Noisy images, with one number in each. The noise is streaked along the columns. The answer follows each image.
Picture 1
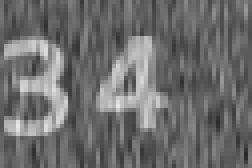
34
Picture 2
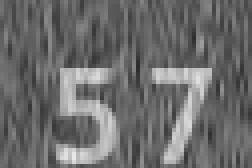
57
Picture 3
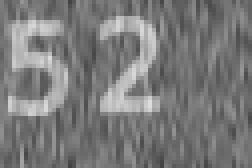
52
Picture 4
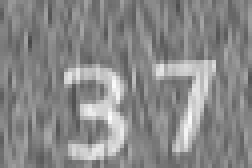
37
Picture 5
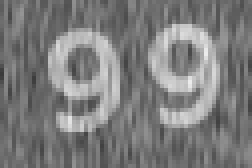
99
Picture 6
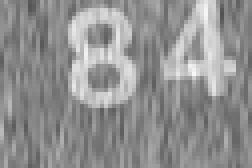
84
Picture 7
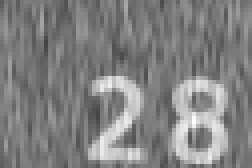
28
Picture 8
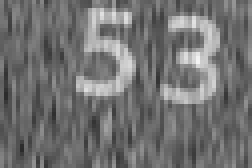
53
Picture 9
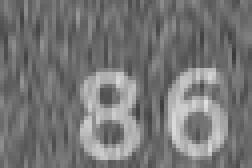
86
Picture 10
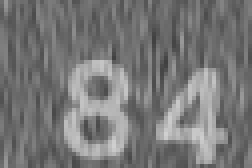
84
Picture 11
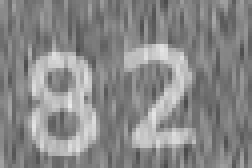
82
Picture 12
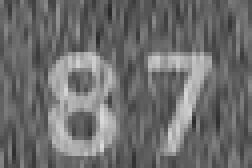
87
